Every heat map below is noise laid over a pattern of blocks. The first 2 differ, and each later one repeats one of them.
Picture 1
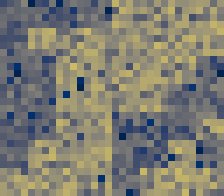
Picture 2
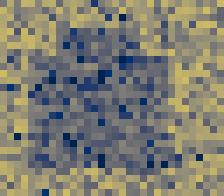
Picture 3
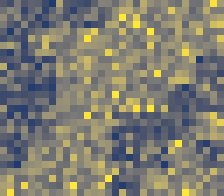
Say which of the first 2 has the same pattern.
1
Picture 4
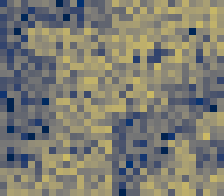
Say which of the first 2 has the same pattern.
1
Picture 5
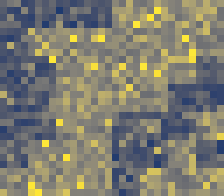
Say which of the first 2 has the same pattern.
1
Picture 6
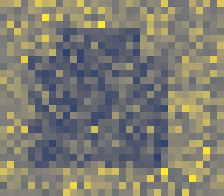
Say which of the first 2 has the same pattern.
2
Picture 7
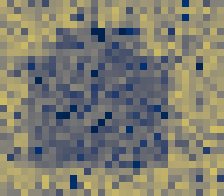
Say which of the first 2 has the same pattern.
2
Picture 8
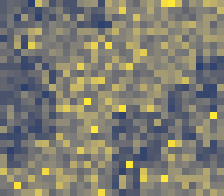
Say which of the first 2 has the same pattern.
1
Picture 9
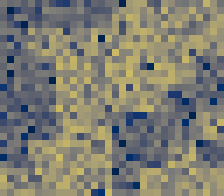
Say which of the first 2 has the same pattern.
1
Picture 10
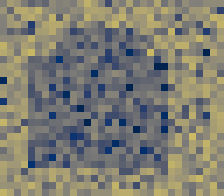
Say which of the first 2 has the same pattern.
2
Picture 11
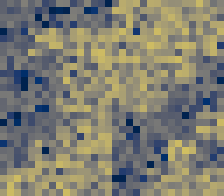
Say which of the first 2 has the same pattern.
1
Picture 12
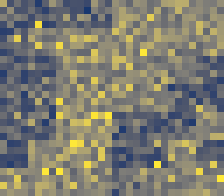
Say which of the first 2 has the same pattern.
1
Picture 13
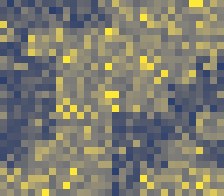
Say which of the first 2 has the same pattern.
1
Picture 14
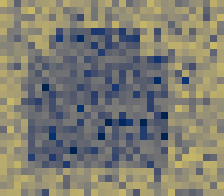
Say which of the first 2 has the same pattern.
2
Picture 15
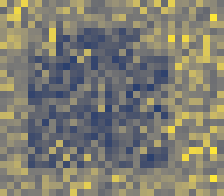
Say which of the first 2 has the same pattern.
2
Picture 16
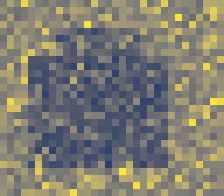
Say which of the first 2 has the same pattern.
2
